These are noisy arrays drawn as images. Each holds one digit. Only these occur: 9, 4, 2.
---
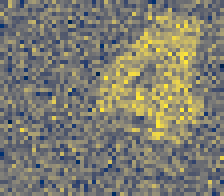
light 4
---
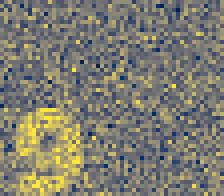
light 9, bottom left
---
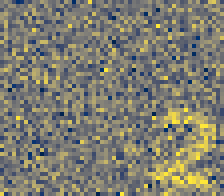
light 2, bottom right
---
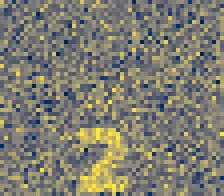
light 2, bottom middle
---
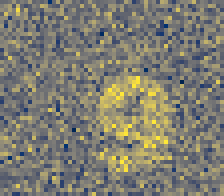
light 9
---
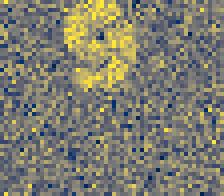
light 9, top middle
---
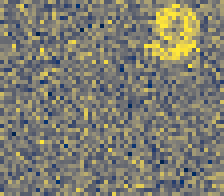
light 9, top right
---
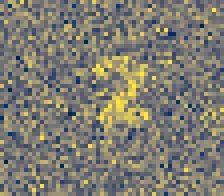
light 2, centre
